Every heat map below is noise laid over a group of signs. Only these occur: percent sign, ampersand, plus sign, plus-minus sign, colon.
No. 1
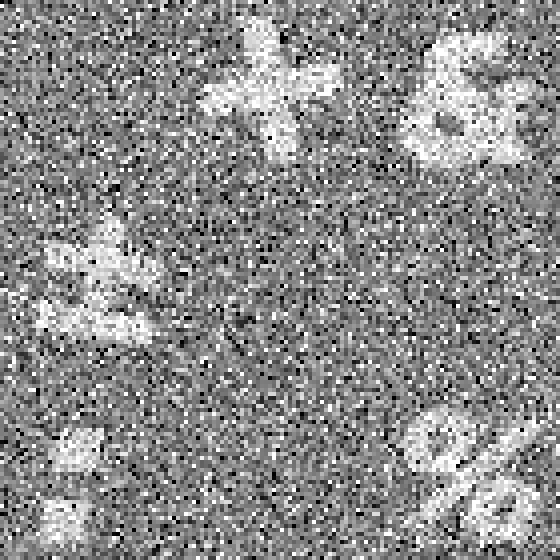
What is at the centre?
nothing
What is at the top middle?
plus sign
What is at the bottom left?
colon
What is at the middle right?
nothing
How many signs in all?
5
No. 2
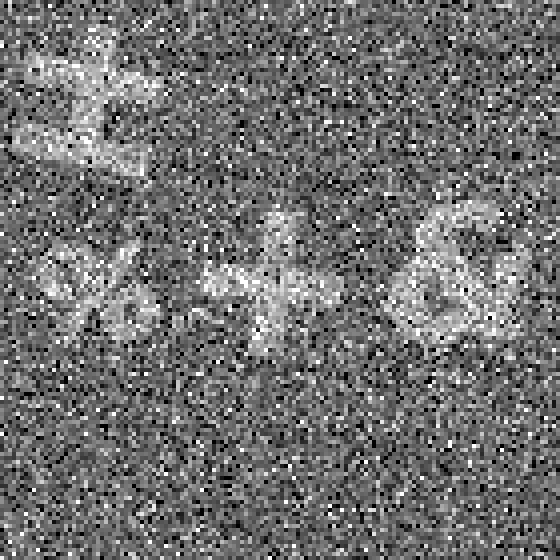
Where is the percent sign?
middle left
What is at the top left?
plus-minus sign
